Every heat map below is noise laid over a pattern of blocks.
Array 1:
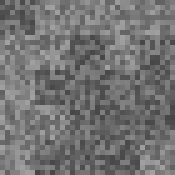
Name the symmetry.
mirrored about the diagonal from the top left
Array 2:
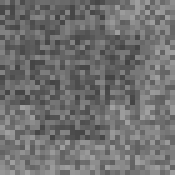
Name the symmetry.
mirrored about the diagonal from the top left
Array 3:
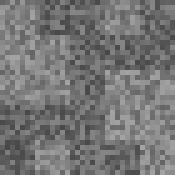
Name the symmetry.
the same after a half turn
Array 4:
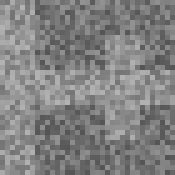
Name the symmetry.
top and bottom mirror each other
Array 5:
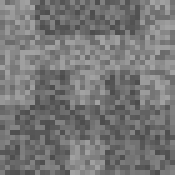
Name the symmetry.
left and right mirror each other
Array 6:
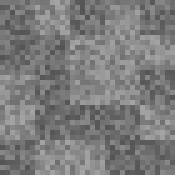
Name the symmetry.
mirrored about the diagonal from the bottom left
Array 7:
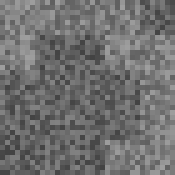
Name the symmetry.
mirrored about the diagonal from the bottom left
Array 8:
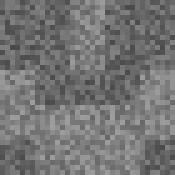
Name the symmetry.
left and right mirror each other
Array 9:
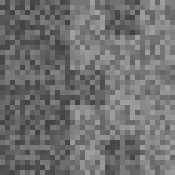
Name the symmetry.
top and bottom mirror each other
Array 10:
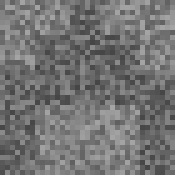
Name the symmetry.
left and right mirror each other
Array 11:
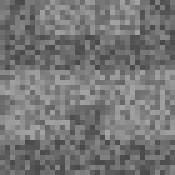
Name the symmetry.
left and right mirror each other
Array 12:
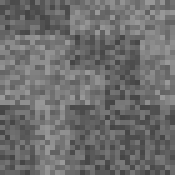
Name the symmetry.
no symmetry
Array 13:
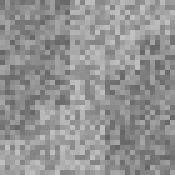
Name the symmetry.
the same after a half turn
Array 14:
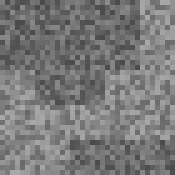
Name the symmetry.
no symmetry
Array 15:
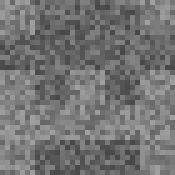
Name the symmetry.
left and right mirror each other
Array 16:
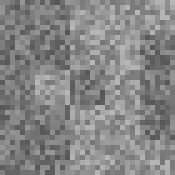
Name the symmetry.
top and bottom mirror each other
